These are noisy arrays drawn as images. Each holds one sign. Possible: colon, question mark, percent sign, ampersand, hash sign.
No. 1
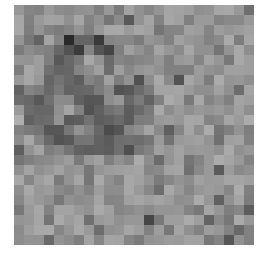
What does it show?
dark ampersand
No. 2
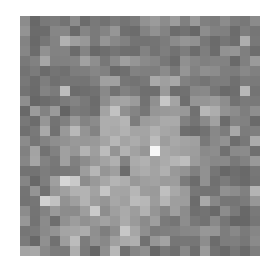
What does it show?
light hash sign
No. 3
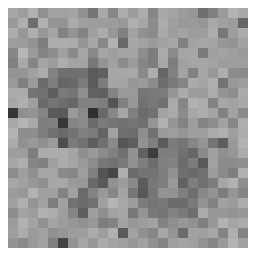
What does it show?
dark percent sign
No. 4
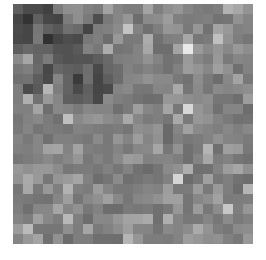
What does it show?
dark percent sign, top left
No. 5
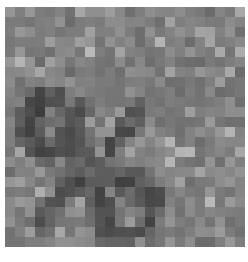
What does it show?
dark percent sign
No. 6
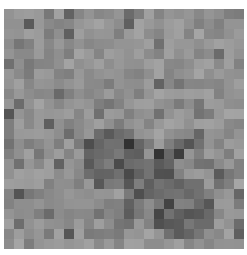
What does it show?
dark percent sign
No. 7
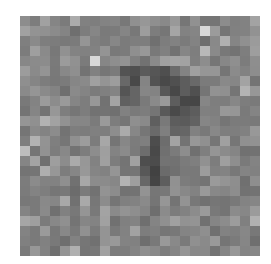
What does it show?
dark question mark
